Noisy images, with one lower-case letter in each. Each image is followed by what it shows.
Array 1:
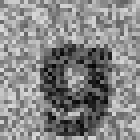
dark g
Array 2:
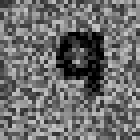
dark q
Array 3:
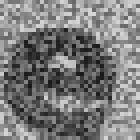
dark e
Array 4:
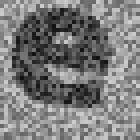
dark e
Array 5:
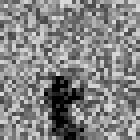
dark t
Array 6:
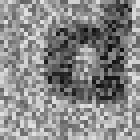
dark d
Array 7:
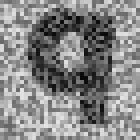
dark q
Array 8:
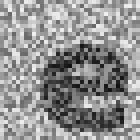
dark e
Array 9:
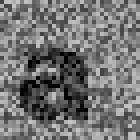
dark a
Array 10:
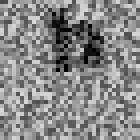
dark b
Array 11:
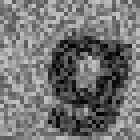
dark g
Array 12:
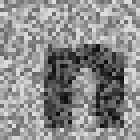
dark n
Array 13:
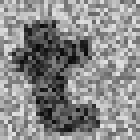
dark t
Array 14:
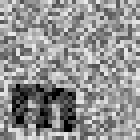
dark m
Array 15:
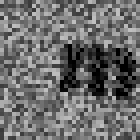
dark m
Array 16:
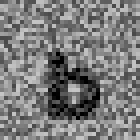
dark b
